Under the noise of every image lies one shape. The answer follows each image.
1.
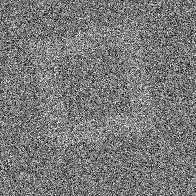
light square frame
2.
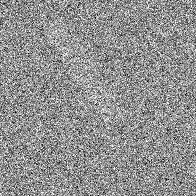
light bar
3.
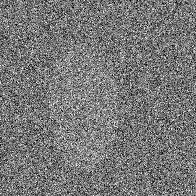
light ellipse
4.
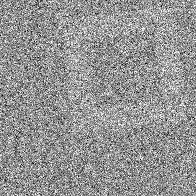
light square frame
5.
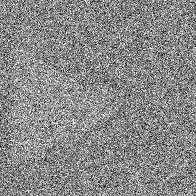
light triangle
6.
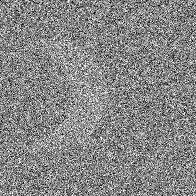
light crescent
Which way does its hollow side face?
left
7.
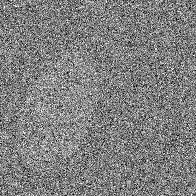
light ellipse
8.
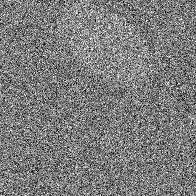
light ellipse
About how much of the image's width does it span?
half
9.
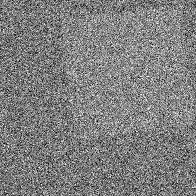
light square
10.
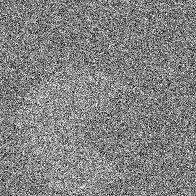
light disc with a wedge cut out
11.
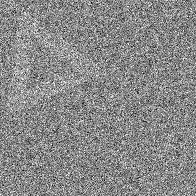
light triangle frame
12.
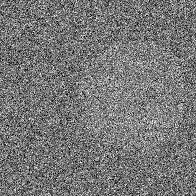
light disc
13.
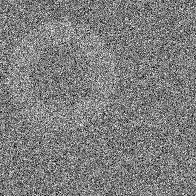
light ring
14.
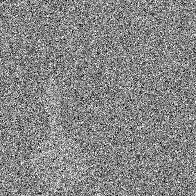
light lollipop
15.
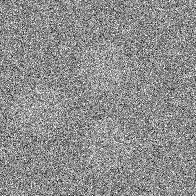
light three dots
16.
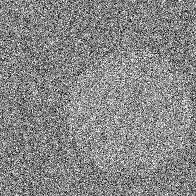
light disc
